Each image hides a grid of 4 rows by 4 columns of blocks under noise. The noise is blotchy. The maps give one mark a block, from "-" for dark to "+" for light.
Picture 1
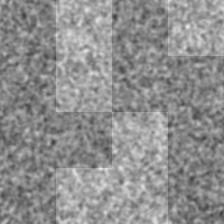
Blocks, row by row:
- + - +
- + - -
- - + -
- + + -
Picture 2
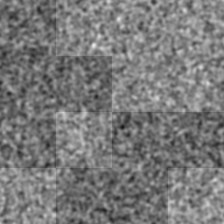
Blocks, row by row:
- + + +
- - + +
- + - -
+ - - +
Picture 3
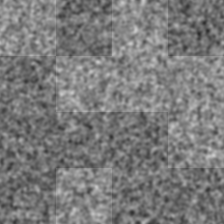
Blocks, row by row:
+ - + -
- + + +
- - - +
- + - -
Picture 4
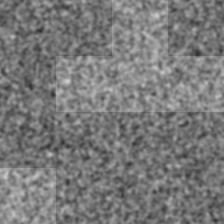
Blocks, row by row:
- - + -
- + + +
- - - -
+ - - -
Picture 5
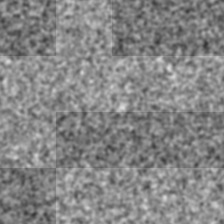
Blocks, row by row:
- + - -
+ + + +
+ - - -
- + + +
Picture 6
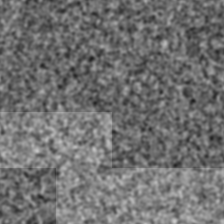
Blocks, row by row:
- - - -
- - - -
+ + - -
- + + +
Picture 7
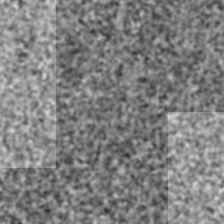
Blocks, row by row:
+ - - -
+ - - -
+ - - +
- - - +
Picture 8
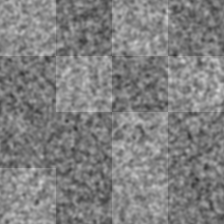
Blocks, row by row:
+ - + -
- + - +
- - + -
+ - + -
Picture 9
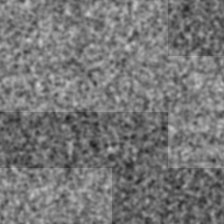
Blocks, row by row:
+ + + -
+ + + +
- - - +
+ + - -
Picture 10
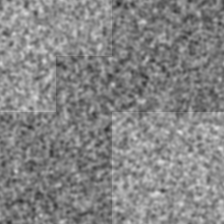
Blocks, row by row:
+ + - -
+ - - -
- - + +
- - + +
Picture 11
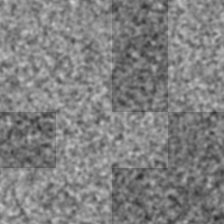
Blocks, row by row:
+ + - +
+ + - +
- + + -
+ + - -
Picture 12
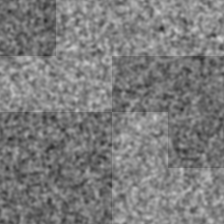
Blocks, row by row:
- + + +
+ + - -
- - + -
- - + +
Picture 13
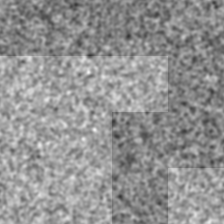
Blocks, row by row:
- - - -
+ + + -
+ + - -
+ + - +
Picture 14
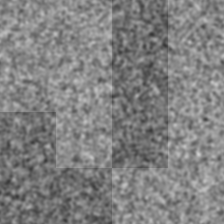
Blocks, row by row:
+ + - +
+ + - +
- + - +
- - + +
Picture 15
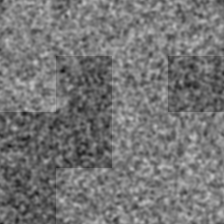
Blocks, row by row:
+ + + +
+ - + -
- - + +
- + + +
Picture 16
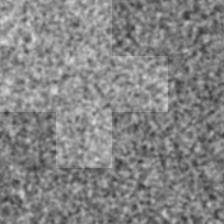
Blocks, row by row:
+ + - -
+ + + -
- + - -
- - - -
